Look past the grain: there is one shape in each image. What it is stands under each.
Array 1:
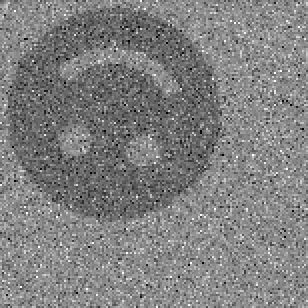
smiling face
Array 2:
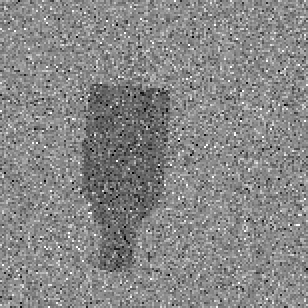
bottle
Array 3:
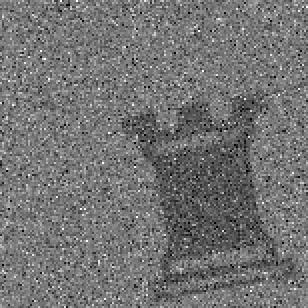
chess rook
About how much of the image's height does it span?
two thirds
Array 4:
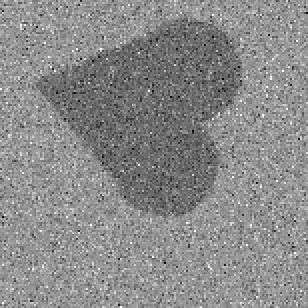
heart
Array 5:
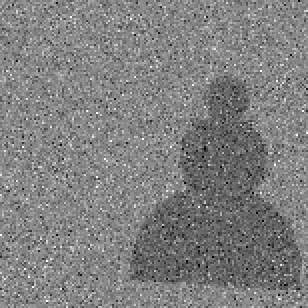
chess pawn
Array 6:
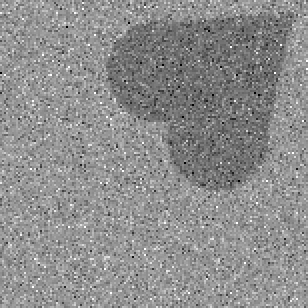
heart
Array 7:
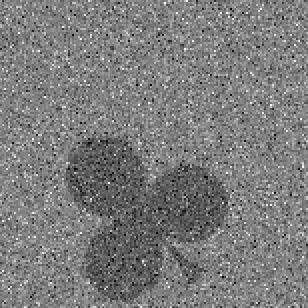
club
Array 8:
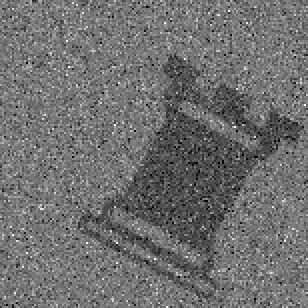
chess rook
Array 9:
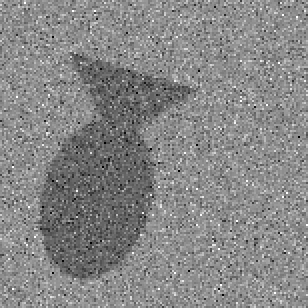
fish
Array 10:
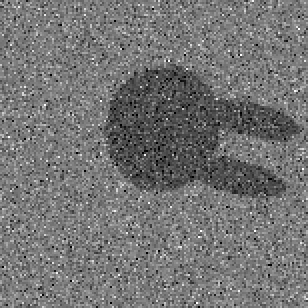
rabbit's head
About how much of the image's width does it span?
two thirds
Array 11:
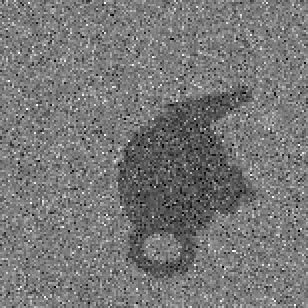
teapot
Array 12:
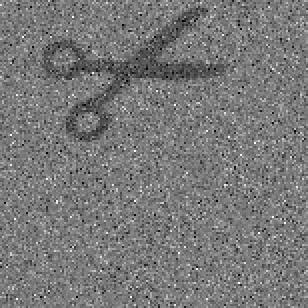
pair of scissors
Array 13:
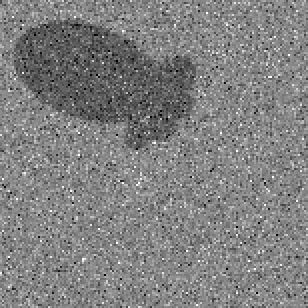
footprint
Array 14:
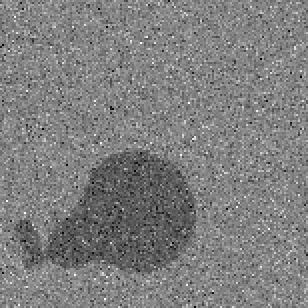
pear
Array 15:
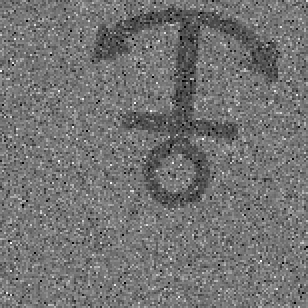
anchor
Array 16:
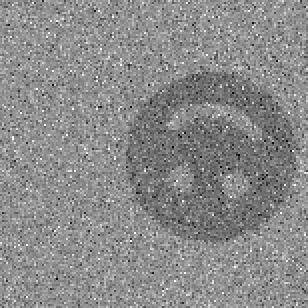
smiling face
